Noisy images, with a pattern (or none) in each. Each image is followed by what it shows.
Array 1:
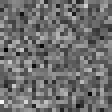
only noise
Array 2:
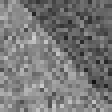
a sharp edge
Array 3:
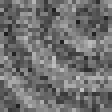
rings round one point
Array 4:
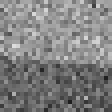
a sharp edge
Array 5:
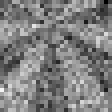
spokes from one point
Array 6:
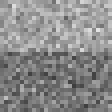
a sharp edge
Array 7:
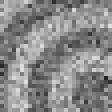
rings round one point
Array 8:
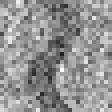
a wavy band
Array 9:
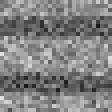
horizontal stripes
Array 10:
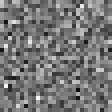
only noise
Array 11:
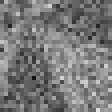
spokes from one point
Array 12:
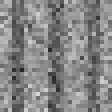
vertical stripes
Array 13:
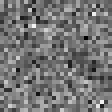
only noise
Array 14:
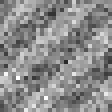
diagonal stripes
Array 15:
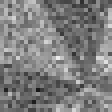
spokes from one point
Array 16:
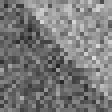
a sharp edge
